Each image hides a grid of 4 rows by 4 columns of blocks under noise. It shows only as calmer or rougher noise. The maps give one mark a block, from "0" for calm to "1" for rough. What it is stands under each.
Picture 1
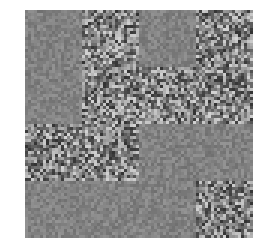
0101
0111
1100
0001
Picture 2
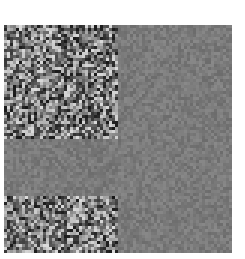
1100
1100
0000
1100
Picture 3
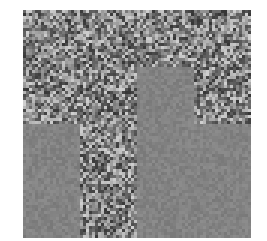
1111
1101
0100
0100
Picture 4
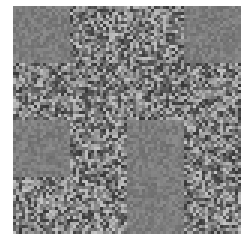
0110
1111
0101
1101
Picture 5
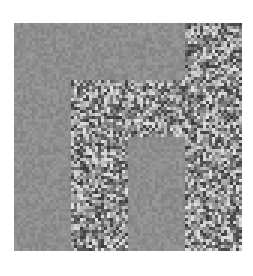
0001
0111
0101
0101
